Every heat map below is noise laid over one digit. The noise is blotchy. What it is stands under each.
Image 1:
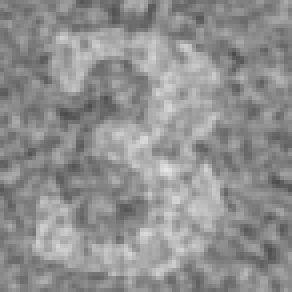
3
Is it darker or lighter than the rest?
lighter
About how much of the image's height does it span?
nearly all
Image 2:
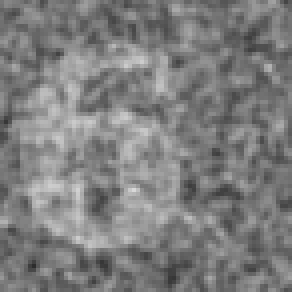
6
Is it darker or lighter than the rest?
lighter
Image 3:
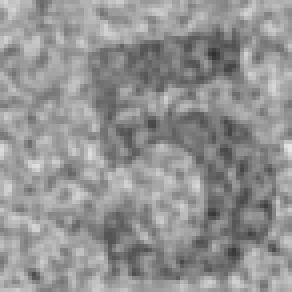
5
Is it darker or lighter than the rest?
darker
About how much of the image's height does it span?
nearly all
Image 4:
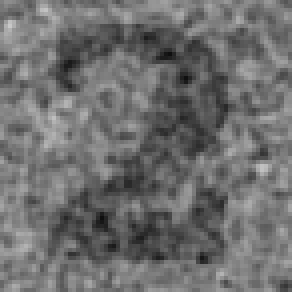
2
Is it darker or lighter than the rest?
darker
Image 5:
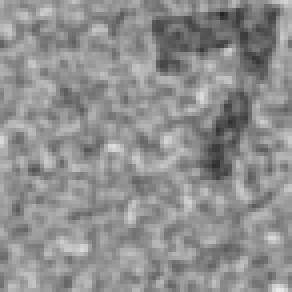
7
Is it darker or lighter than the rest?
darker
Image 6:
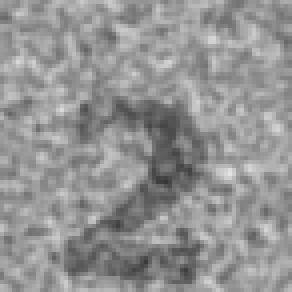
2
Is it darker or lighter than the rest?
darker
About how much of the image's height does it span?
two thirds
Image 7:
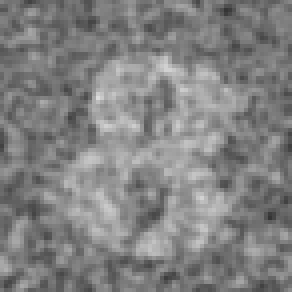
8
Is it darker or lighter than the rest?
lighter
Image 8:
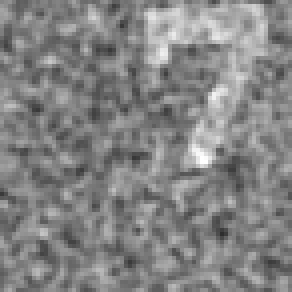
7
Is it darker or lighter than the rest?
lighter
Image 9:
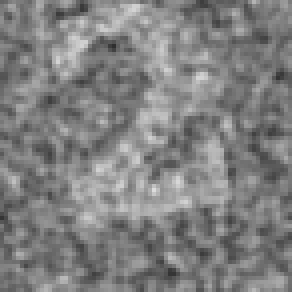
2
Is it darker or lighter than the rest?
lighter
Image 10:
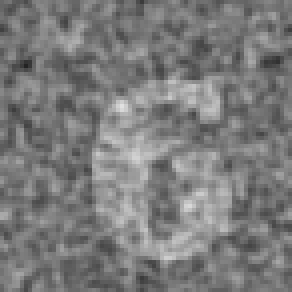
6
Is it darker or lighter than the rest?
lighter
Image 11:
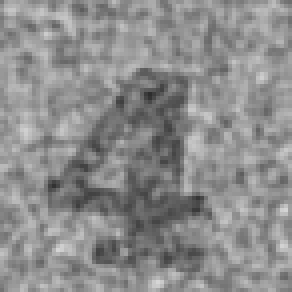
4
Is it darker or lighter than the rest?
darker
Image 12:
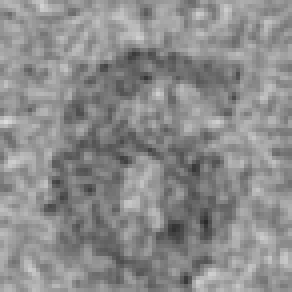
6
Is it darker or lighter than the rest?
darker
